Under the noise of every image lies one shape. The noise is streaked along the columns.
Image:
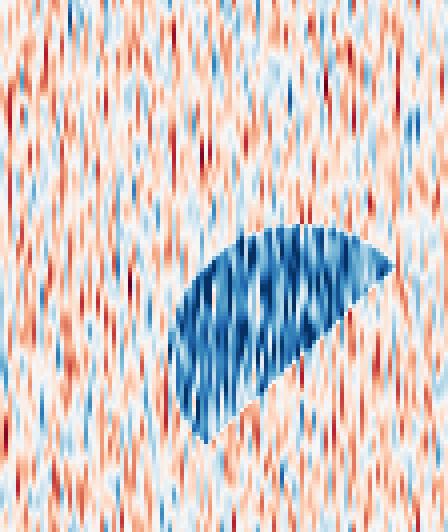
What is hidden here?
blue half disc
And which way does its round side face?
up and left
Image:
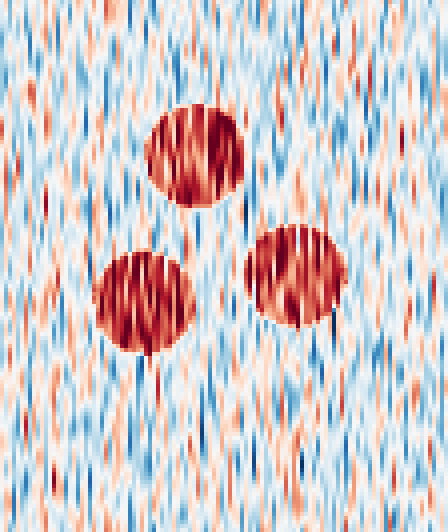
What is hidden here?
red three dots
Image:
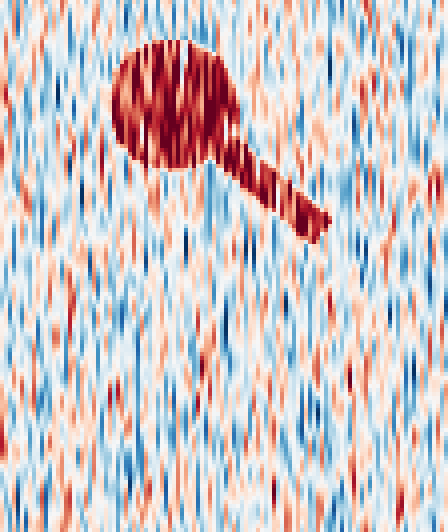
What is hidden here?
red lollipop
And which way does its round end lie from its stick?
up and left
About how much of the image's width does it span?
half
